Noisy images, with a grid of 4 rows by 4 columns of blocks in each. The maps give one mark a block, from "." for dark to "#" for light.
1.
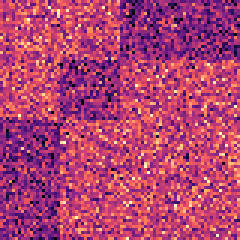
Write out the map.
##..
#.##
.###
.###
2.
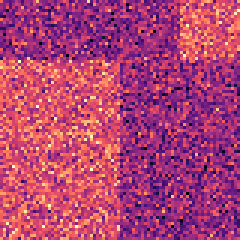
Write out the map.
...#
##..
##..
##..
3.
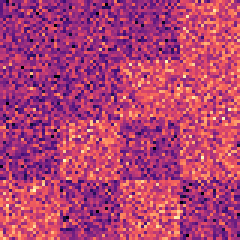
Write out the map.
...#
..##
.#.#
#.#.
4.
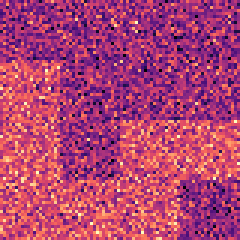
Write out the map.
....
#...
#.##
###.
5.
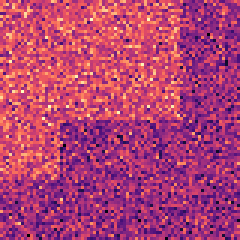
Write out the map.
###.
###.
#...
....
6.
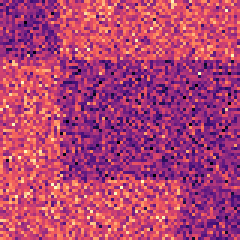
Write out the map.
.###
#...
#...
###.
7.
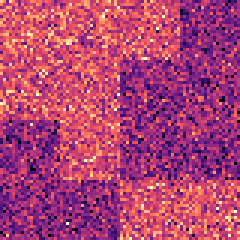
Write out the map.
###.
##..
.#..
..##
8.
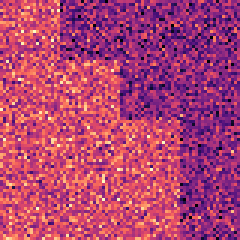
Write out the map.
#...
##..
###.
###.
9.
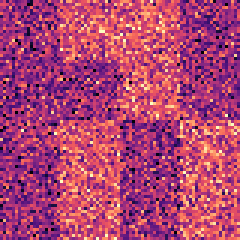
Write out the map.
.##.
..#.
.#.#
.#.#
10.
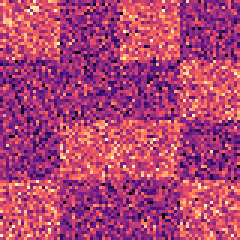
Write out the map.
#.#.
...#
.##.
#..#
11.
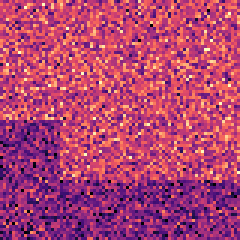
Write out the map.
####
####
.###
....
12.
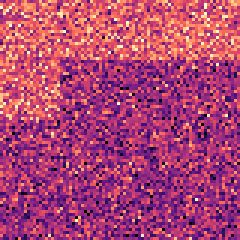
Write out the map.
####
#...
....
....
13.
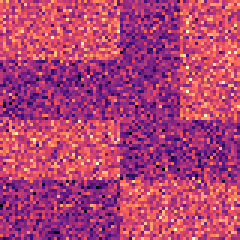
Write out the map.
##.#
...#
##..
..##
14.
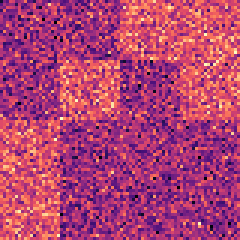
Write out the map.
..##
.#.#
#...
#...
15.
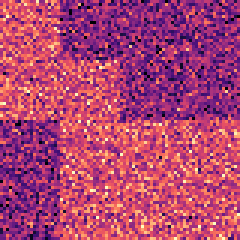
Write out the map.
#...
##..
.###
.###
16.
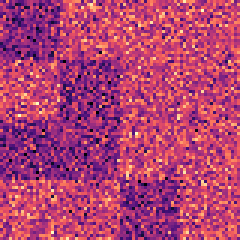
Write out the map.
.###
#.##
..##
##.#
